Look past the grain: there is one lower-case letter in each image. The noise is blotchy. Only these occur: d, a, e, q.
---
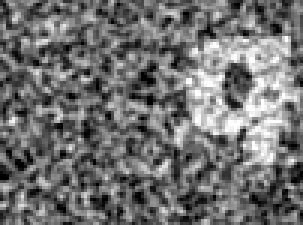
q
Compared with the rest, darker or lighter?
lighter
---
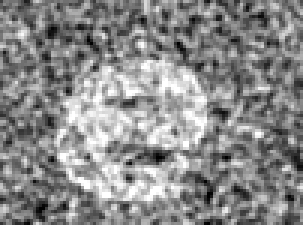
e
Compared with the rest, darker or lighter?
lighter
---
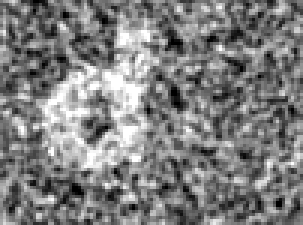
d
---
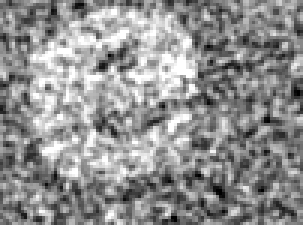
e
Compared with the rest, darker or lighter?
lighter
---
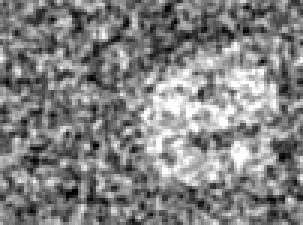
e
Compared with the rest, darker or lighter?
lighter
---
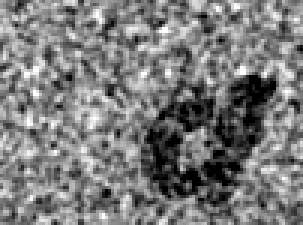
d
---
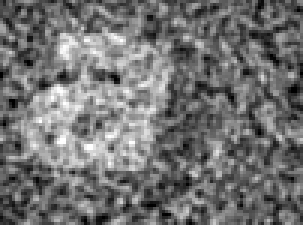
a
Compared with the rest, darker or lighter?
lighter
